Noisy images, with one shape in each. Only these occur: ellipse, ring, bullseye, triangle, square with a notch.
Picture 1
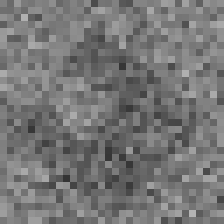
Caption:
dark square with a notch
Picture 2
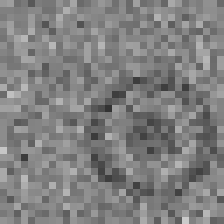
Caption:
dark bullseye
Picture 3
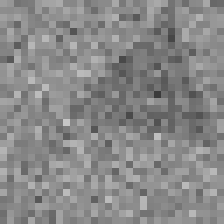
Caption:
dark triangle
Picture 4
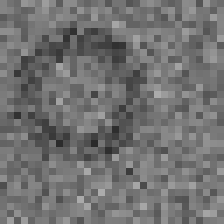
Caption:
dark ring
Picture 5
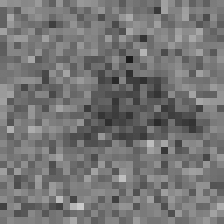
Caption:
dark triangle
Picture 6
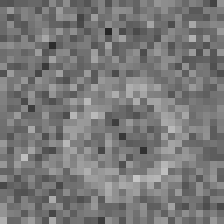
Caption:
light ring
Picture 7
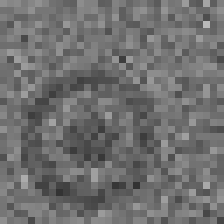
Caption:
dark bullseye
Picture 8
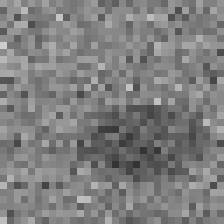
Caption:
dark ellipse
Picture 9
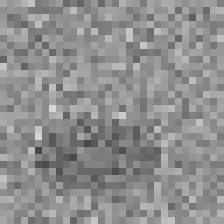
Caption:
dark ellipse
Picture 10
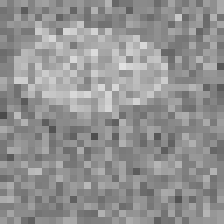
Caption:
light ellipse
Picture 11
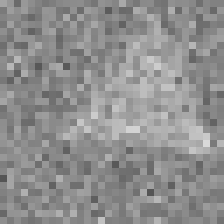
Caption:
light triangle
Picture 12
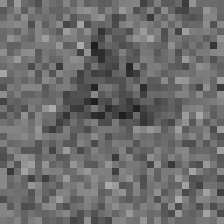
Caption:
dark triangle
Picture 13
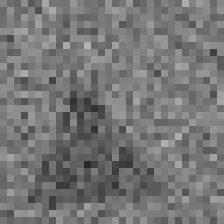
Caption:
dark triangle
